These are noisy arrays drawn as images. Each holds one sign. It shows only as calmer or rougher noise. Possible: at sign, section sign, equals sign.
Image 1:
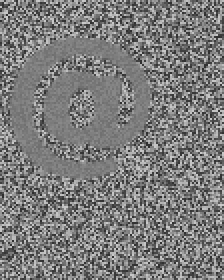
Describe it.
calm at sign
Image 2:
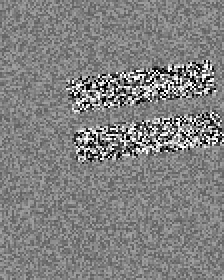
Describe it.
rough equals sign
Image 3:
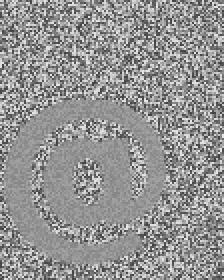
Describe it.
calm at sign
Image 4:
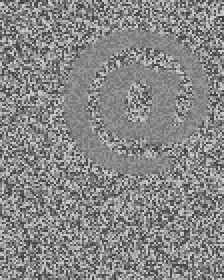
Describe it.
calm at sign
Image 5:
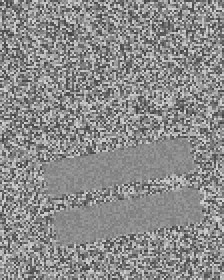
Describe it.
calm equals sign
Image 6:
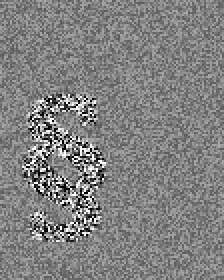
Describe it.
rough section sign
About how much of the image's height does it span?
half
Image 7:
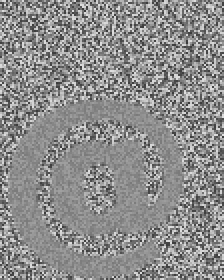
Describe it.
calm at sign
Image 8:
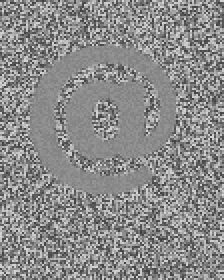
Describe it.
calm at sign
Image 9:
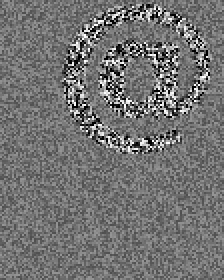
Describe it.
rough at sign
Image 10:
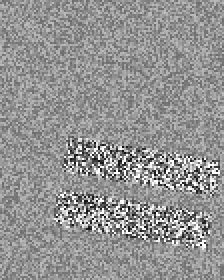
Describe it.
rough equals sign
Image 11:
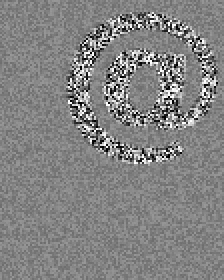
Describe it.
rough at sign
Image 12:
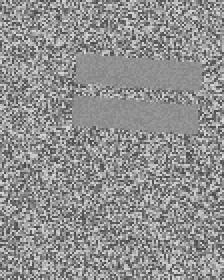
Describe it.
calm equals sign
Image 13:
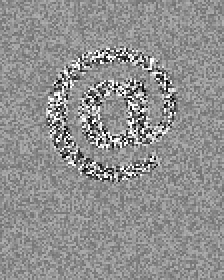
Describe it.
rough at sign
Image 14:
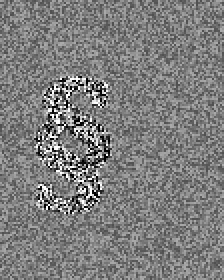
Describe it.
rough section sign
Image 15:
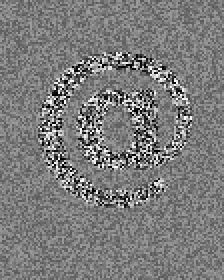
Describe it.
rough at sign
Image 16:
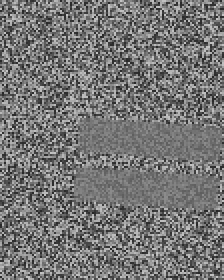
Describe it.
calm equals sign
